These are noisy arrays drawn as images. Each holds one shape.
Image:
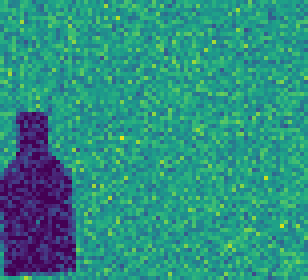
bottle
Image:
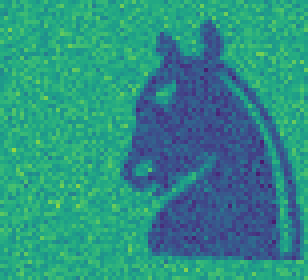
chess knight
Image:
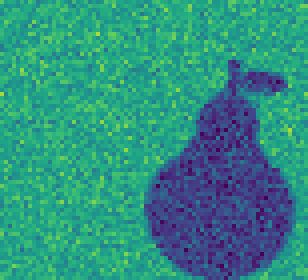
pear
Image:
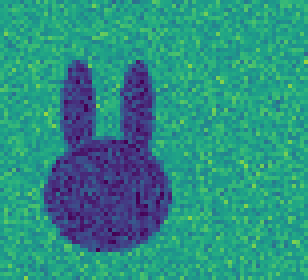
rabbit's head
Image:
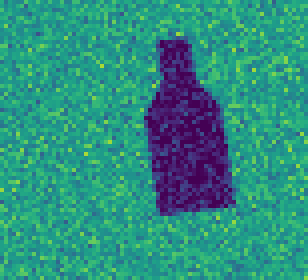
bottle
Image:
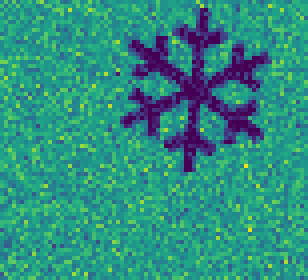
snowflake
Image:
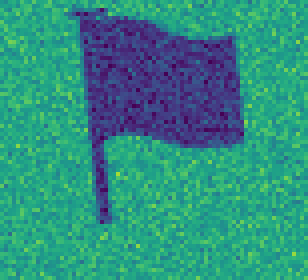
flag
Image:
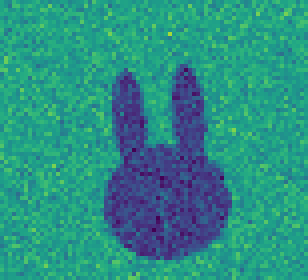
rabbit's head
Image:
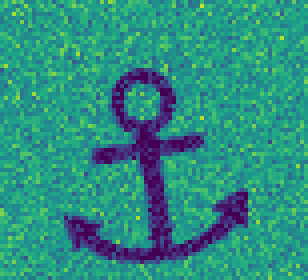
anchor
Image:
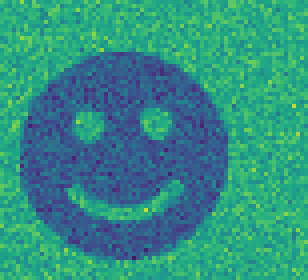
smiling face
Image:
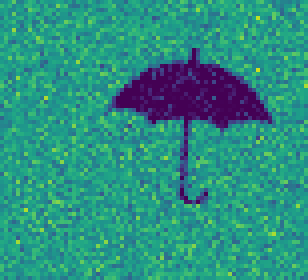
umbrella
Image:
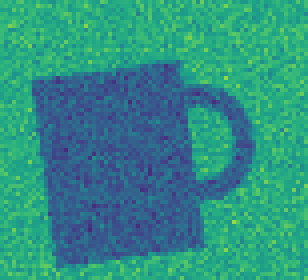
cup
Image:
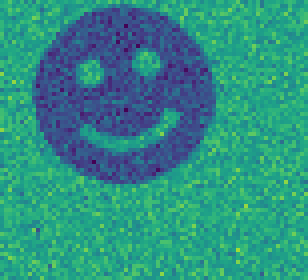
smiling face
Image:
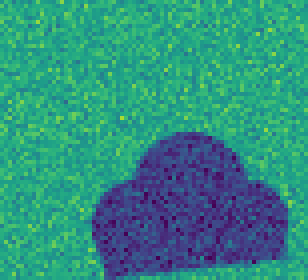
cloud
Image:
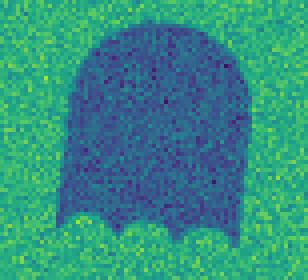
ghost
